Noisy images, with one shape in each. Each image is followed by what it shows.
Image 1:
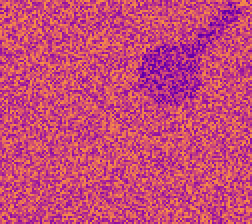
dark lollipop
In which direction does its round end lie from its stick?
down and left
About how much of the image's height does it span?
half
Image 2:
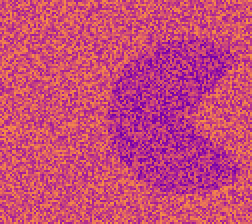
dark disc with a wedge cut out
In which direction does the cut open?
right
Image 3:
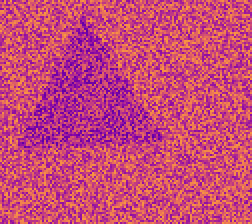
dark triangle
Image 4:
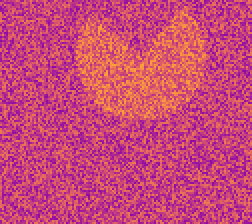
light disc with a wedge cut out
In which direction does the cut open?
up
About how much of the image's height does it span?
half
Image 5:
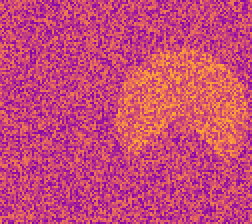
light disc with a wedge cut out
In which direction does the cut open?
down
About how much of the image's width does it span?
half
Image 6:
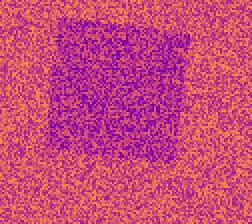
dark square
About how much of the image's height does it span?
two thirds
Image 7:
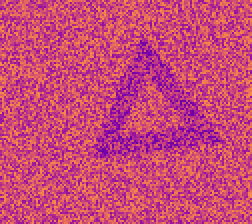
dark triangle frame
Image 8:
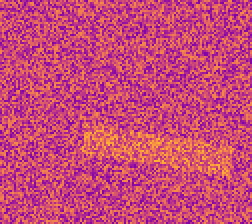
light bar
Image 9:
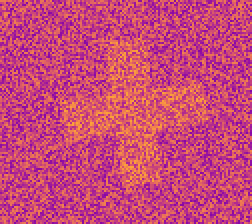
light cross
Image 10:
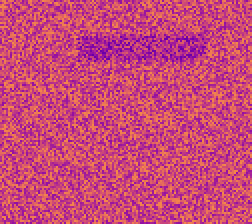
dark bar
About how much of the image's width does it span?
half
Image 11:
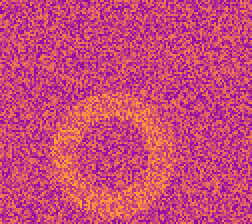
light ring
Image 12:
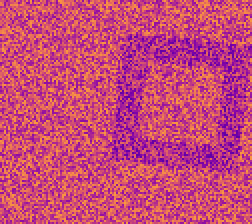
dark square frame
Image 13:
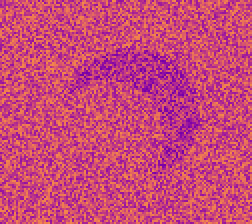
dark crescent
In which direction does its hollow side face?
down and left
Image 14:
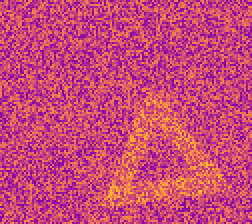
light triangle frame
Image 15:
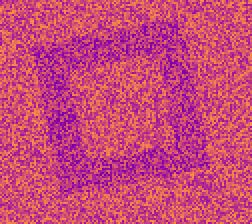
dark square frame
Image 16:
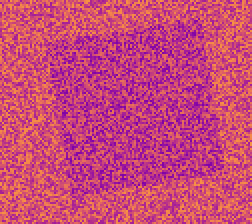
dark square
